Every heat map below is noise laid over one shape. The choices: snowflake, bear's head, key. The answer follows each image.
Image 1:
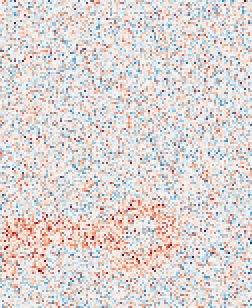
key
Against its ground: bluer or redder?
redder
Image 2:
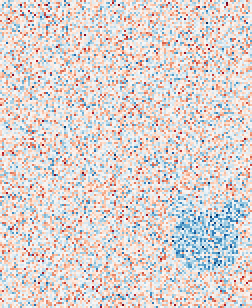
bear's head
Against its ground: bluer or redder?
bluer
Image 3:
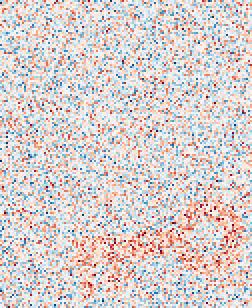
key
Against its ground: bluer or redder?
redder
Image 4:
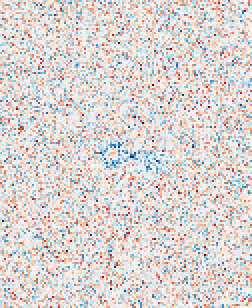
key
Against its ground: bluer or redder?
bluer
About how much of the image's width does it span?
a quarter
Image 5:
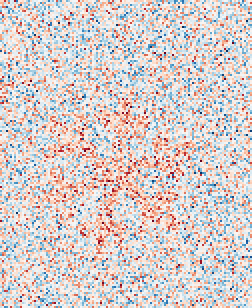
snowflake
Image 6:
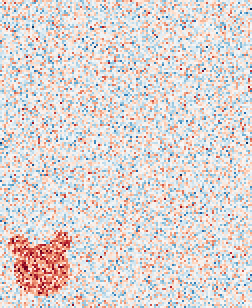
bear's head
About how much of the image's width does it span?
a quarter
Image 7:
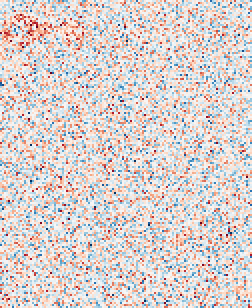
key
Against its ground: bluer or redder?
redder
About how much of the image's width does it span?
a third
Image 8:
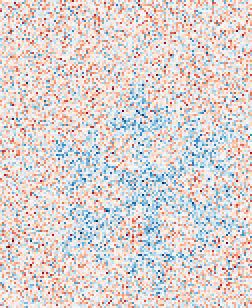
snowflake
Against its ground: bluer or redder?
bluer
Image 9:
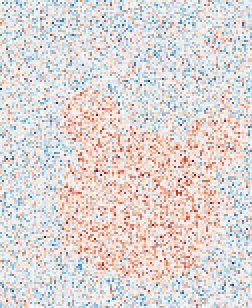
bear's head
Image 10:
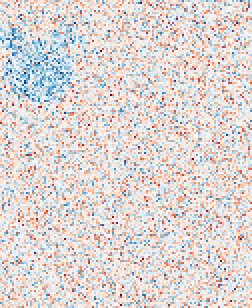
bear's head
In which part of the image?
top left
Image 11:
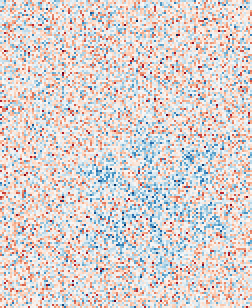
snowflake
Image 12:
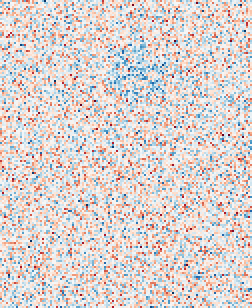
snowflake
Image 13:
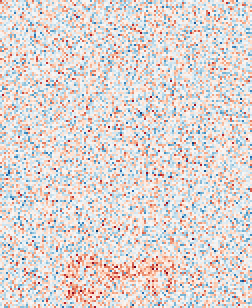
key
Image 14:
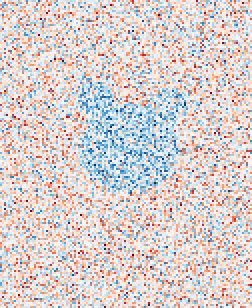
bear's head
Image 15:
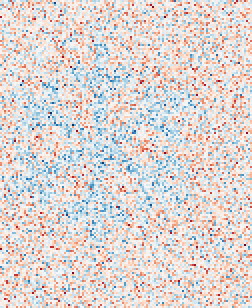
snowflake
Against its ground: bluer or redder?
bluer
